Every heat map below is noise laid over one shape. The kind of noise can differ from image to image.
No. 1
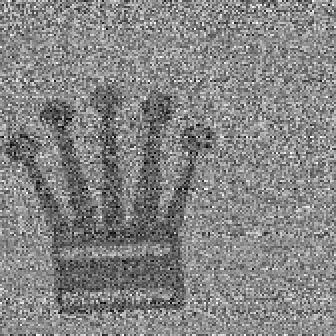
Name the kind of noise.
rows of uneven size
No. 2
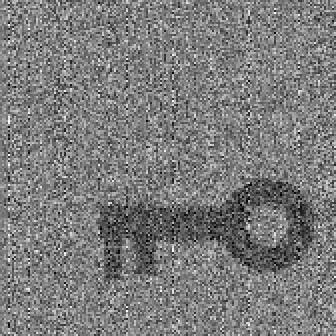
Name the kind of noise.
columns of uneven size
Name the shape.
key
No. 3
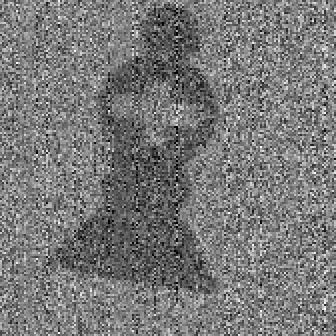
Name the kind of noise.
columns of uneven size
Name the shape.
chess bishop
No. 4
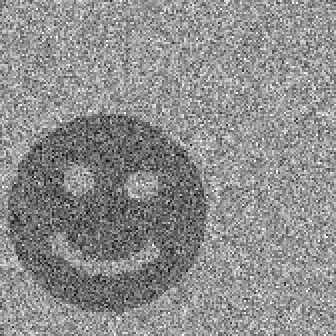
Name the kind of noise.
independent entries
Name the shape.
smiling face
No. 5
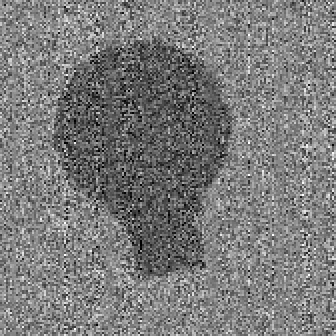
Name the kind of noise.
columns of uneven size
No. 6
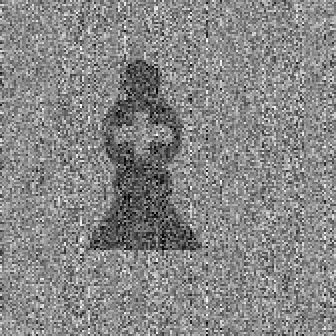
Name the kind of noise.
columns of uneven size
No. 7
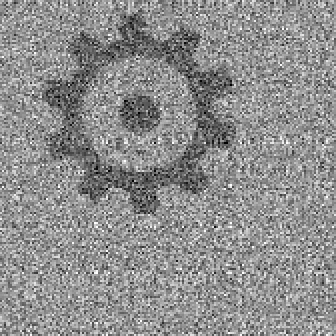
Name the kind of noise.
low rank plus noise
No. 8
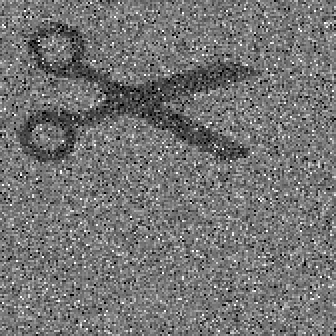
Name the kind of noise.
heavy tails
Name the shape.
pair of scissors
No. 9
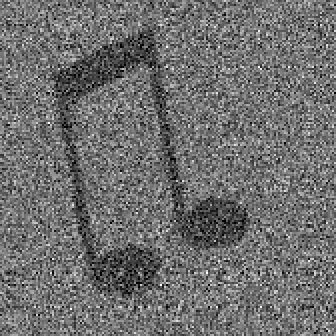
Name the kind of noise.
low rank plus noise
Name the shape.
pair of musical notes
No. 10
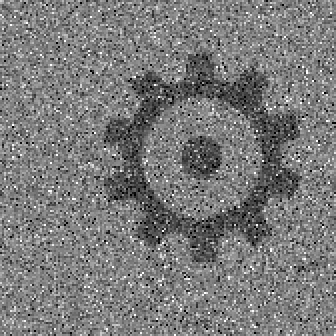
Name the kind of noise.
heavy tails
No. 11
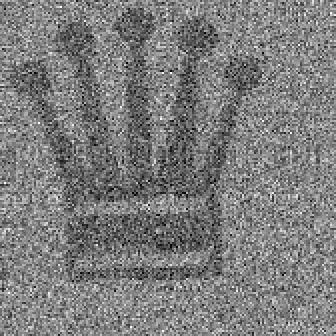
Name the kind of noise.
low rank plus noise
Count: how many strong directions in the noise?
one
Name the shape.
chess queen
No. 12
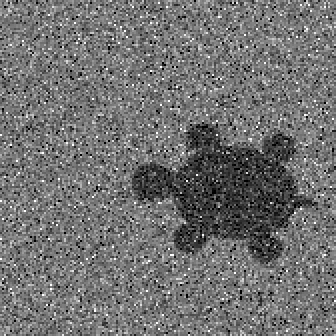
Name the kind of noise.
heavy tails
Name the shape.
turtle
